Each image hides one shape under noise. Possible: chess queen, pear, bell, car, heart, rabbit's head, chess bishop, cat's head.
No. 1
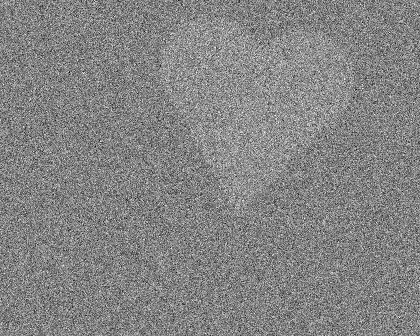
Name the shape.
heart
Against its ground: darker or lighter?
lighter
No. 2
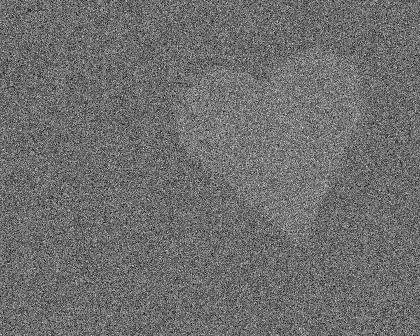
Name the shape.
heart
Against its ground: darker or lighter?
lighter
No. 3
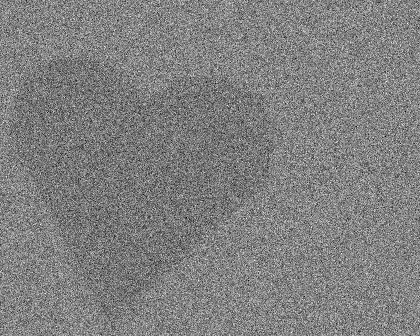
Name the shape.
heart
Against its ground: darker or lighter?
darker
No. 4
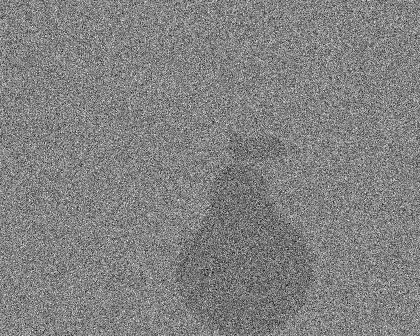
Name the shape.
pear
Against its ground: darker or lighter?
darker
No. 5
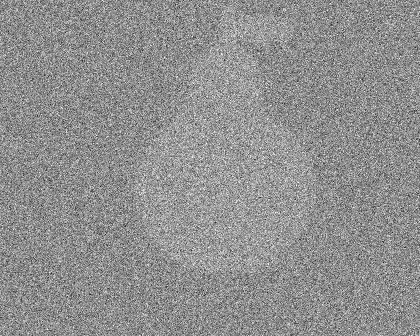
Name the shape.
pear
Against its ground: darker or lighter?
lighter
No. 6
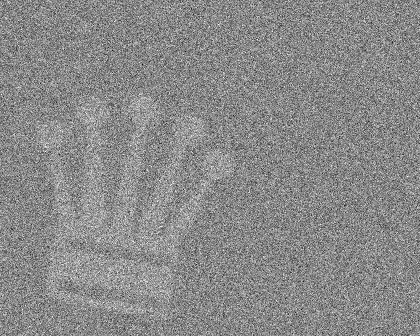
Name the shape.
chess queen
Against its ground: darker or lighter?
lighter
